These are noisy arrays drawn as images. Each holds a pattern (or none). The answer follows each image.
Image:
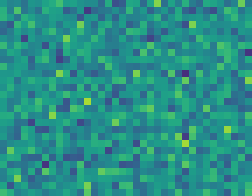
only noise
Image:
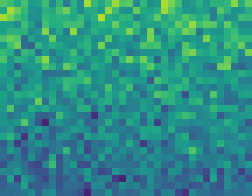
a smooth slope
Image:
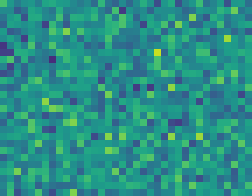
only noise
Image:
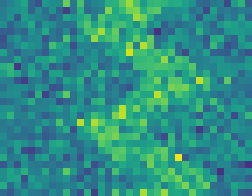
a wavy band
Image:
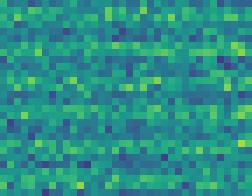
horizontal stripes
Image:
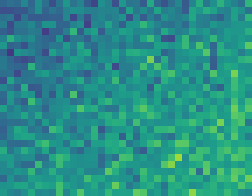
a smooth slope
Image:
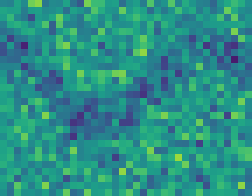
a wavy band
